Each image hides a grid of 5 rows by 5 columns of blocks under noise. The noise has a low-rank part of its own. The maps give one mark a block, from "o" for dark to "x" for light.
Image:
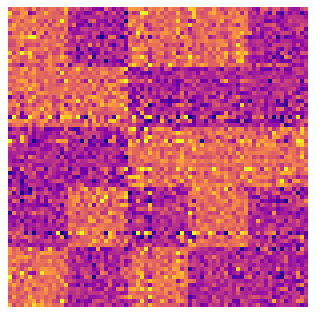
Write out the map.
xoxxo
xxooo
ooxxx
oxoxo
xoxoo
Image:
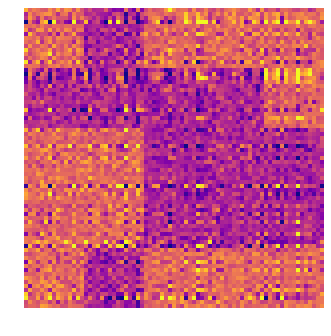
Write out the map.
xoxxx
oooox
xxooo
xxooo
xoxxx
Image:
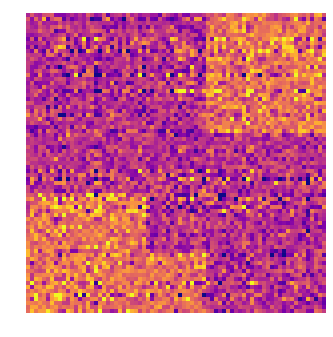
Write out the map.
oooxx
oooxx
ooooo
xxooo
xxxoo
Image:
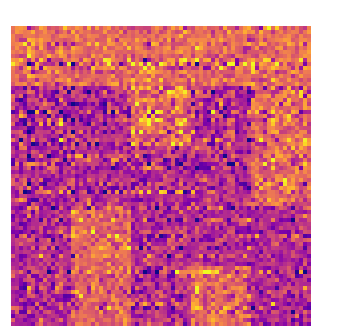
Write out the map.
xxxxx
ooxox
oooox
oxooo
oxoxo
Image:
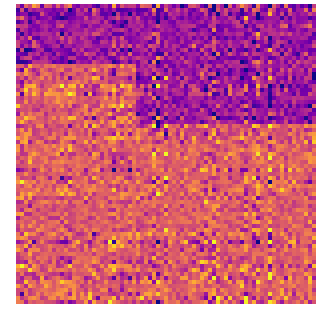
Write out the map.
ooooo
xxooo
xxxxx
xxxxx
xxxxx
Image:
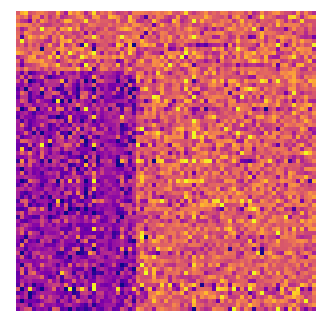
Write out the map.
xxxxx
ooxxx
ooxxx
ooxxx
ooxxx
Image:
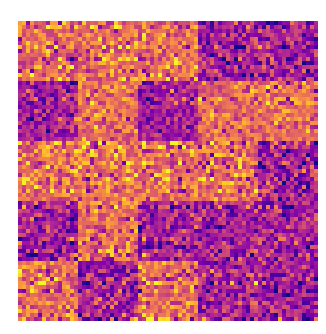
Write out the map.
xxxoo
oxoxx
xxxxo
oxooo
xoxoo
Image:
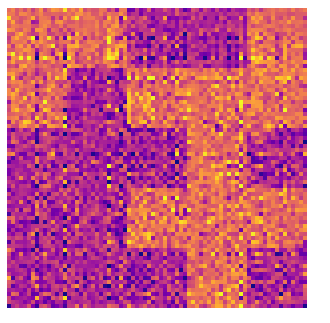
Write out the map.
xxoox
xoxxx
oooxo
ooxxx
oooxo
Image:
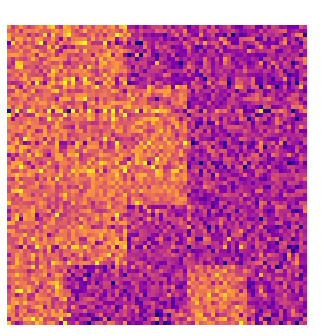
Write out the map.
xxooo
xxxoo
xxxoo
xxooo
xooxo
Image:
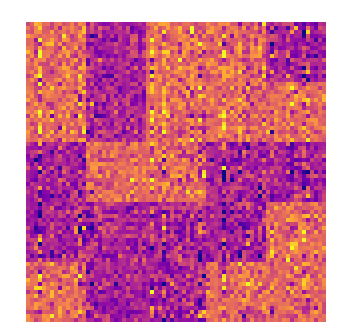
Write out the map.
xoxxo
xoxxx
oxxoo
oooox
xooxx
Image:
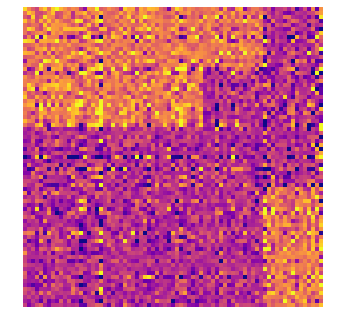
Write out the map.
xxxxo
xxxoo
ooooo
oooox
oooox
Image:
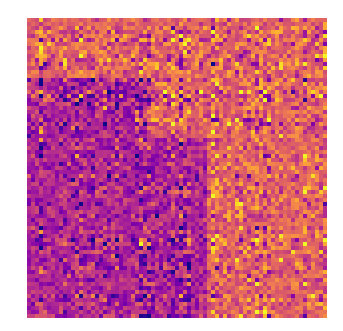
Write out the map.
xxxxx
ooxxx
oooxx
oooxx
oooxx
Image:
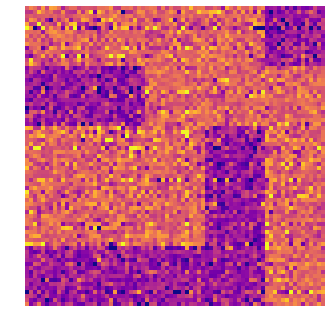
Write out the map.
xxxxo
ooxxx
xxxox
xxxox
oooox
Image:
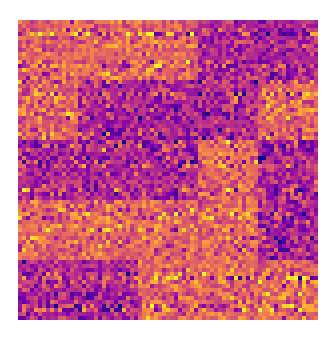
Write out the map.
xxxoo
xooox
oooxo
xxxxo
ooxxx
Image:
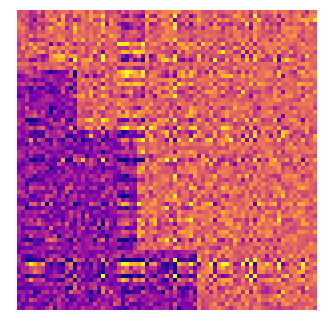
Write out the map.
xxxxx
oxxxx
ooxxx
ooxxx
oooxx
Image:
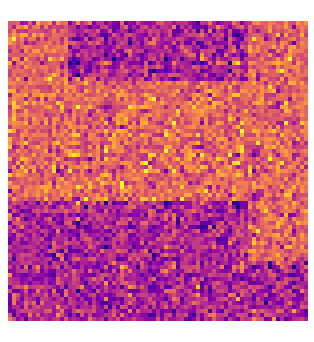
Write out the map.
xooox
xxxxx
xxxxx
oooox
ooooo
